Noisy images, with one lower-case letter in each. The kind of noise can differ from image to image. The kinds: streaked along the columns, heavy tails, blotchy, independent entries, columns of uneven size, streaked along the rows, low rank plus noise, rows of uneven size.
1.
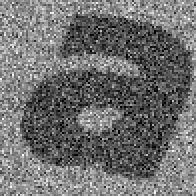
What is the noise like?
independent entries
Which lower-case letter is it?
a
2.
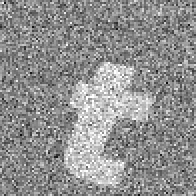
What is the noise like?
independent entries
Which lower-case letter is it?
t
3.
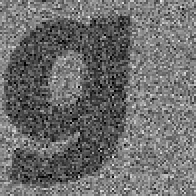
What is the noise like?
low rank plus noise
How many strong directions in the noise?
one
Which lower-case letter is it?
g
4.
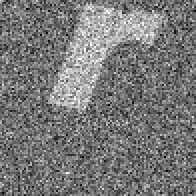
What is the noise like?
independent entries
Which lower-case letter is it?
r
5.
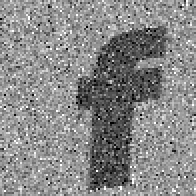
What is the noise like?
heavy tails
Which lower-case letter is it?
f
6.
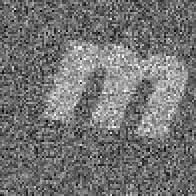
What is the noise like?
low rank plus noise
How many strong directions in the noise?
five to eight
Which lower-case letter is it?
m
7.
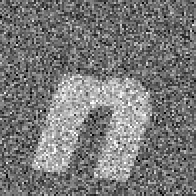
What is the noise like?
independent entries
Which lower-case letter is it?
n
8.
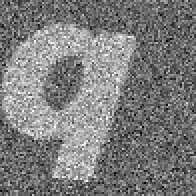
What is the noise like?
independent entries
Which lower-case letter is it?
q
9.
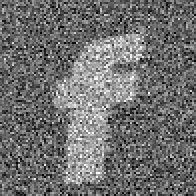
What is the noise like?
low rank plus noise
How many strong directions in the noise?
two
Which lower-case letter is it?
f
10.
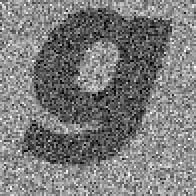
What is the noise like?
independent entries
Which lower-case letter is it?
g
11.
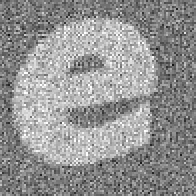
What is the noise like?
low rank plus noise
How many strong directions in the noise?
one
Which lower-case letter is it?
e
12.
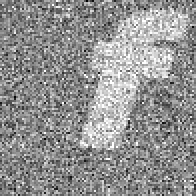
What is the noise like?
low rank plus noise
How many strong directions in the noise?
three or four
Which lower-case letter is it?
f
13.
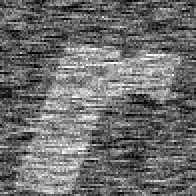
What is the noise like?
streaked along the rows
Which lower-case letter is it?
r
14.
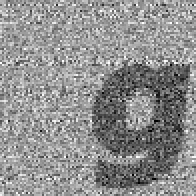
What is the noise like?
rows of uneven size
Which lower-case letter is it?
g
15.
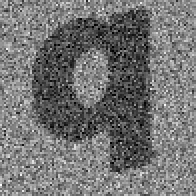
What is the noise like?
independent entries
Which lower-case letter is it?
q
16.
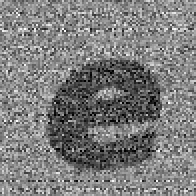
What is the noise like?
rows of uneven size
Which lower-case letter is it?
e
